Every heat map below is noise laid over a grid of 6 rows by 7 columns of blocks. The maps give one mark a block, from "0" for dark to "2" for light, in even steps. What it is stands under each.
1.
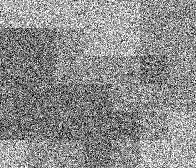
2222211
0012211
0011101
0000111
0000012
2110122
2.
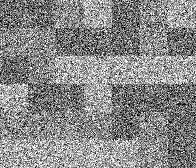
0012012
1100010
0122222
2002000
1111010
2222210
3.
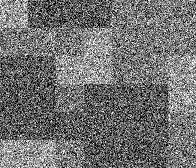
2000111
1112111
0022112
0010002
0000001
2210001
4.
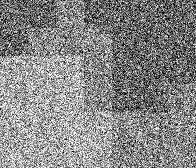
0010000
0111000
2221000
2221001
2222111
2222111
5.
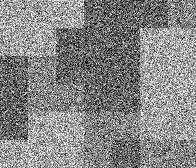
2220001
2200022
0100022
0110022
0221122
2221011
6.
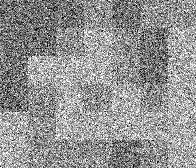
0001011
0012102
0222102
0121212
2122222
2111012
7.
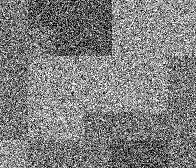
1000222
1100222
1222221
1222221
1221111
2111001
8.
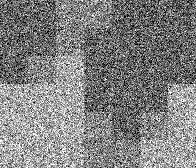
0011000
0010000
0120000
2220002
2221012
2221122
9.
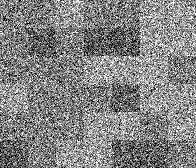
1121122
1010022
1112221
2111022
1112212
0122001
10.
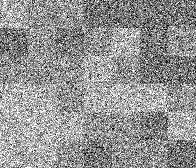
2110000
0101201
1112100
2212221
2221102
2210110
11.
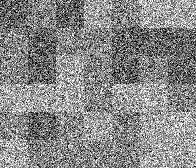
0102122
1011000
1021010
2221221
1012122
2111122
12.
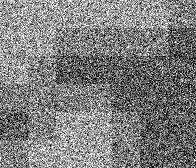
2222221
2211110
2100000
1111000
0122100
1222100
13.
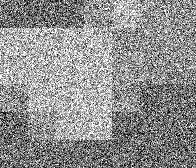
0001211
2222111
2222111
1222100
0122000
0000000
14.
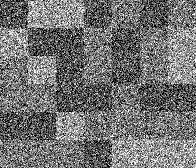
0220101
2001012
1201012
1100100
0021111
1110222
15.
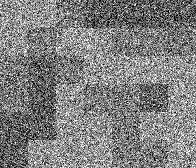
2210000
2122111
1012222
1021102
0022122
0222112
